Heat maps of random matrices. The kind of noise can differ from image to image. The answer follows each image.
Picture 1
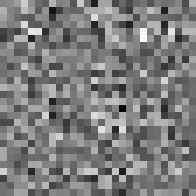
low rank plus noise
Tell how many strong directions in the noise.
five to eight
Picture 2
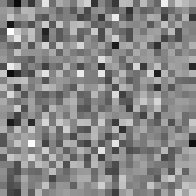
low rank plus noise
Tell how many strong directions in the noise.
one
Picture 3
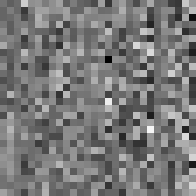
columns of uneven size
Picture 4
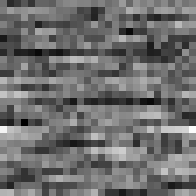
streaked along the rows
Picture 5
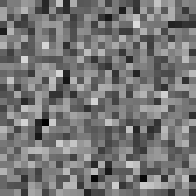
independent entries
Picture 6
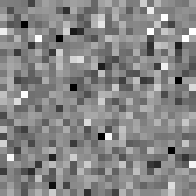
heavy tails
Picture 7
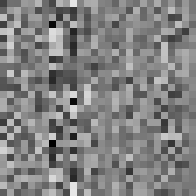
columns of uneven size
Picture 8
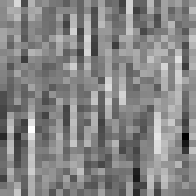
streaked along the columns
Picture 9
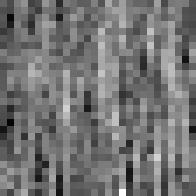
streaked along the columns
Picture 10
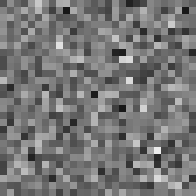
independent entries
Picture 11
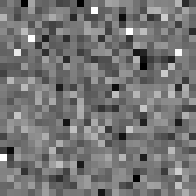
heavy tails
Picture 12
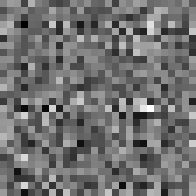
low rank plus noise
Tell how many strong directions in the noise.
two
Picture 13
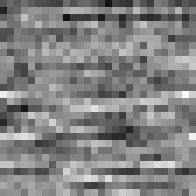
streaked along the rows
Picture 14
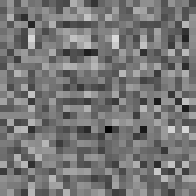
low rank plus noise
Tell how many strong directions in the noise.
one
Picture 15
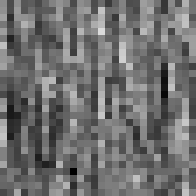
streaked along the columns
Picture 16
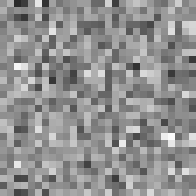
low rank plus noise
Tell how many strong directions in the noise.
two
